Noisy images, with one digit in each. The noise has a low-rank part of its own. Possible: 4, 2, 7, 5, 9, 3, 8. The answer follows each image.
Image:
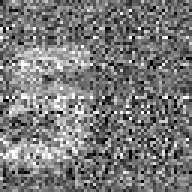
5
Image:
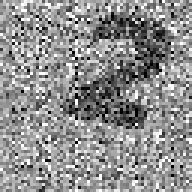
2
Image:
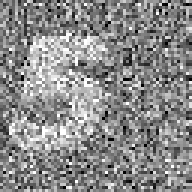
5
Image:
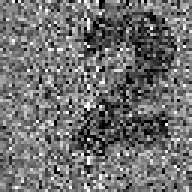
2
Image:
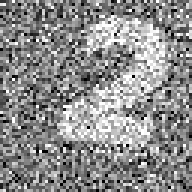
2
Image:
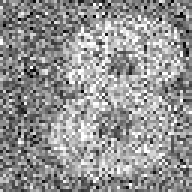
8
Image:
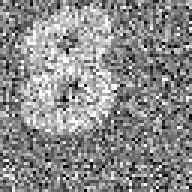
8
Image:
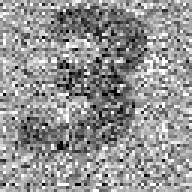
3
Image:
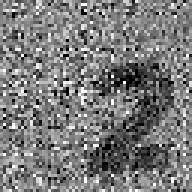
2
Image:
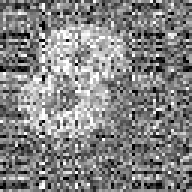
8
